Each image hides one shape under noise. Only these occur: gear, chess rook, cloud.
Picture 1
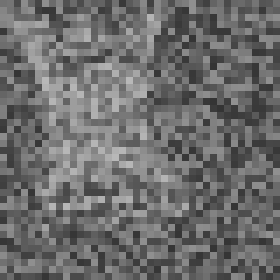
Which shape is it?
chess rook
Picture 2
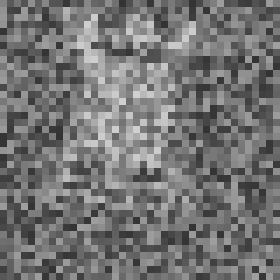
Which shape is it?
chess rook
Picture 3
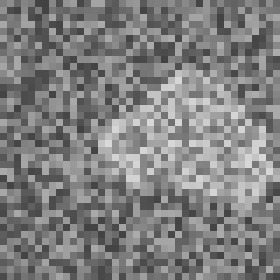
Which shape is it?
cloud
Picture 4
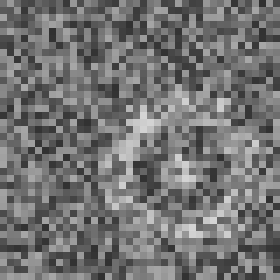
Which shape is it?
gear
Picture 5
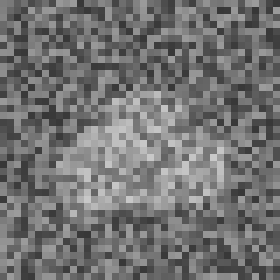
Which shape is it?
cloud
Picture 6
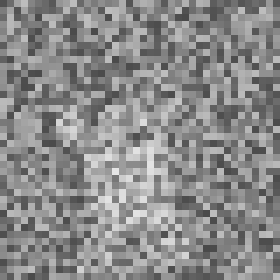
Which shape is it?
chess rook
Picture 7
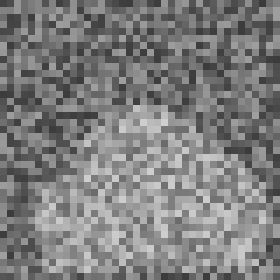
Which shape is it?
cloud
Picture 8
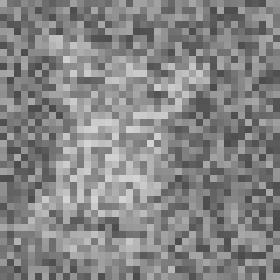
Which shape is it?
chess rook
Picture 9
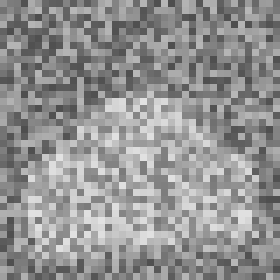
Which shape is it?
cloud
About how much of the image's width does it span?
nearly all
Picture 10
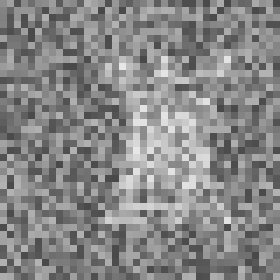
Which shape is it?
chess rook
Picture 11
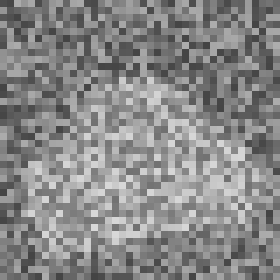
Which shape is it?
cloud
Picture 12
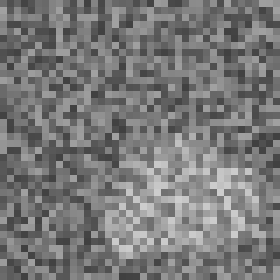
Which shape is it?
cloud
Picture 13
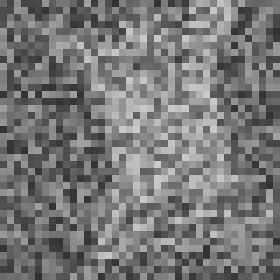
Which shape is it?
chess rook
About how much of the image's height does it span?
nearly all
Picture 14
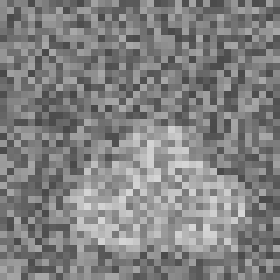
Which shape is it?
cloud
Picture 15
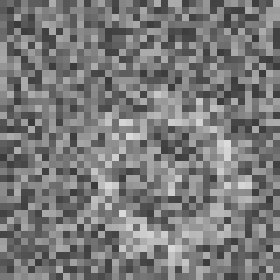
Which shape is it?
gear
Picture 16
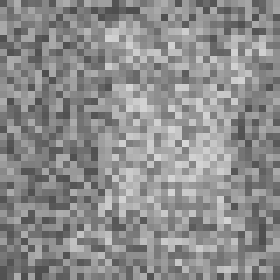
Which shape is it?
chess rook
